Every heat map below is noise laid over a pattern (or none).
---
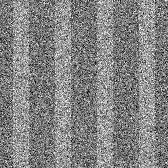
vertical stripes
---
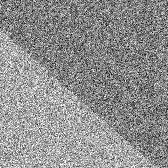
a sharp edge
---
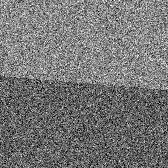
a sharp edge
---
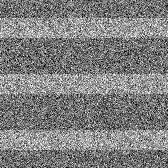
horizontal stripes
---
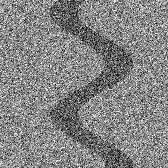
a wavy band
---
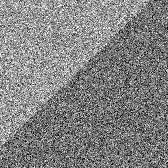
a sharp edge
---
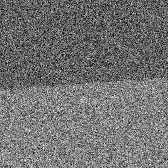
a sharp edge
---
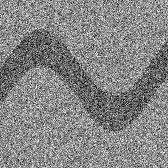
a wavy band
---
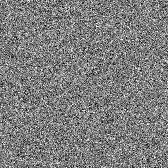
only noise
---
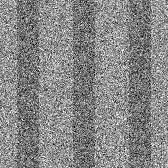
vertical stripes
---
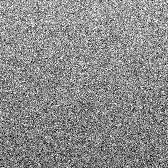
a smooth slope
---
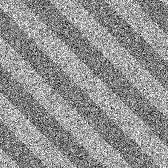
diagonal stripes
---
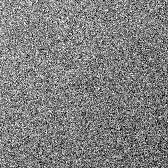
a smooth slope
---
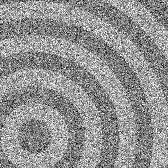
rings round one point
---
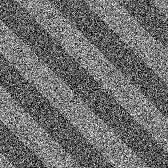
diagonal stripes
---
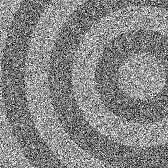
rings round one point
